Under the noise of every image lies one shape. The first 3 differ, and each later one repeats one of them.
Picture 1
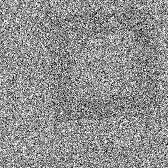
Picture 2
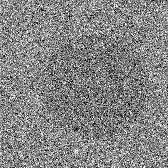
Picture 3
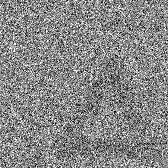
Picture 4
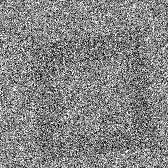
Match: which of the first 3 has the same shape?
1
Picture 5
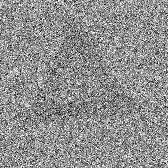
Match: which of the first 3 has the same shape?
3
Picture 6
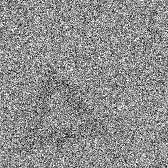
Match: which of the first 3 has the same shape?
3
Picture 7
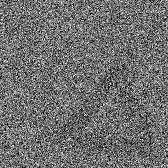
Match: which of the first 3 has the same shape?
3
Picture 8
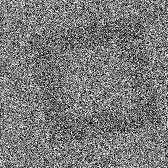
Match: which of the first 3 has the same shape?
1
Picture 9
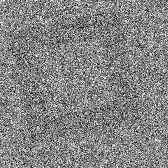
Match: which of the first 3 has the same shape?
1
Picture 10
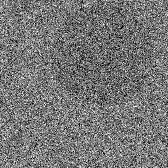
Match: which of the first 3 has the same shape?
2
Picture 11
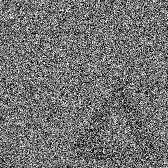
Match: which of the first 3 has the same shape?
3
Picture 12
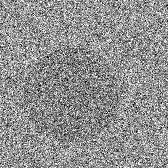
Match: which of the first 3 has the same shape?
2
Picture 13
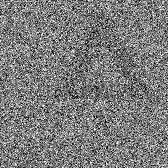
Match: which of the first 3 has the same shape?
3
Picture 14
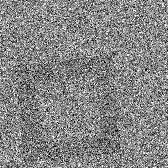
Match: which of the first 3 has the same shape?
1
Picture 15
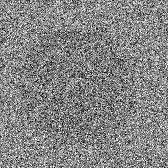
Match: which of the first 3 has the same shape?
2
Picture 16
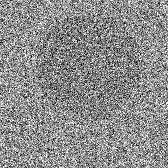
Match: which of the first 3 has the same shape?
2
